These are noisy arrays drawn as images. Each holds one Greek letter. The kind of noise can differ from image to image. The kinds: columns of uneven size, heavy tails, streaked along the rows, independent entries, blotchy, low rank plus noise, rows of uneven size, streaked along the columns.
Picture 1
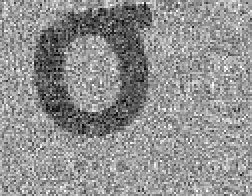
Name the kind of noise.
low rank plus noise
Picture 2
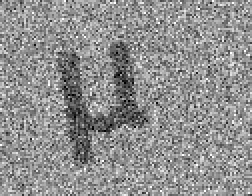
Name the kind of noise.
independent entries
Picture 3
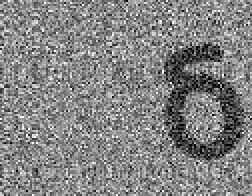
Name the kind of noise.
low rank plus noise
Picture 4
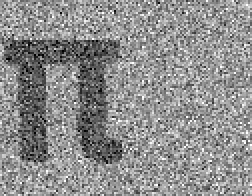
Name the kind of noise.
independent entries
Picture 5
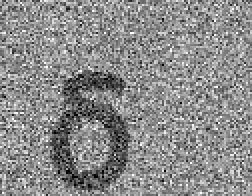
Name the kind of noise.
low rank plus noise
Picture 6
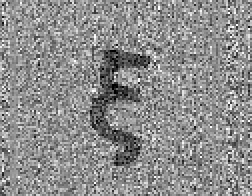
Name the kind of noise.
columns of uneven size
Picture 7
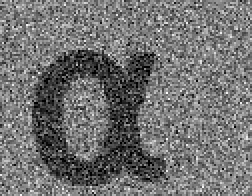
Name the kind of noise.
independent entries
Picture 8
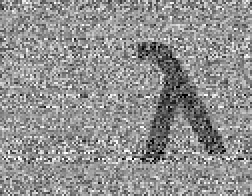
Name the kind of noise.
rows of uneven size
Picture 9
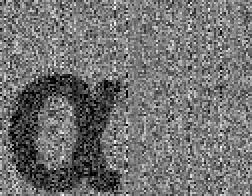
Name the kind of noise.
columns of uneven size
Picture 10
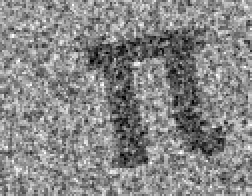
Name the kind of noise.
blotchy
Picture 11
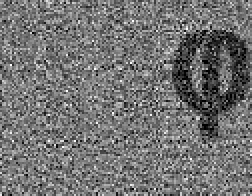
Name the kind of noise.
low rank plus noise
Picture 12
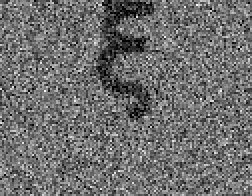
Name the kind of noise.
independent entries
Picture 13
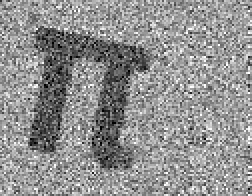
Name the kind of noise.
low rank plus noise
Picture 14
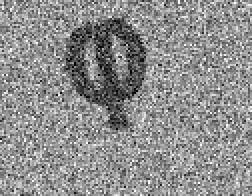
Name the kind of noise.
independent entries
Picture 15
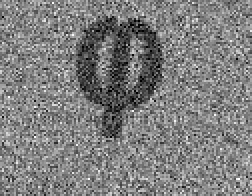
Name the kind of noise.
low rank plus noise
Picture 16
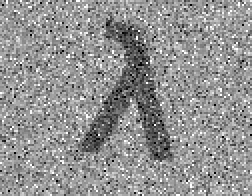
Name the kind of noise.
heavy tails
